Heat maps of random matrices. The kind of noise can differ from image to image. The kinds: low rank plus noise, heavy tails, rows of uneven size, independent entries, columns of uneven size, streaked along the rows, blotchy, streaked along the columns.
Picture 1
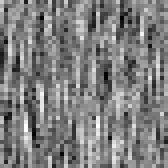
streaked along the columns
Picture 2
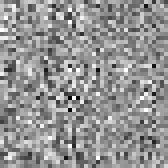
low rank plus noise
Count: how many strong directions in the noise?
three or four
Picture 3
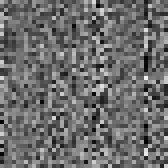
columns of uneven size
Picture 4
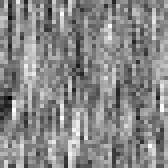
streaked along the columns
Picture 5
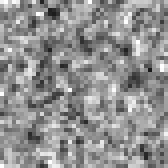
blotchy
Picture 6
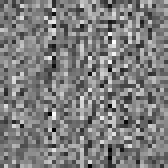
columns of uneven size
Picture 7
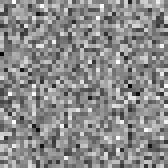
independent entries
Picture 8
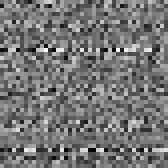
rows of uneven size
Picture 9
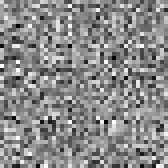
low rank plus noise
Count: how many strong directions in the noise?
two
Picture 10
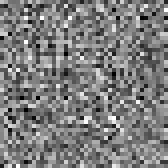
low rank plus noise
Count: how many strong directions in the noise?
five to eight
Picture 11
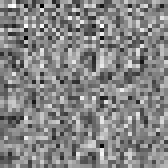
low rank plus noise
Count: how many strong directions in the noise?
one
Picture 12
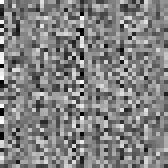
columns of uneven size
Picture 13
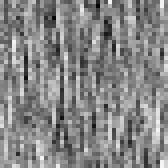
streaked along the columns
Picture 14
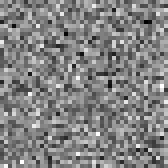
independent entries
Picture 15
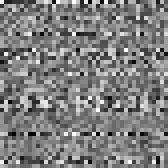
rows of uneven size
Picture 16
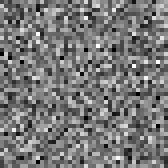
independent entries
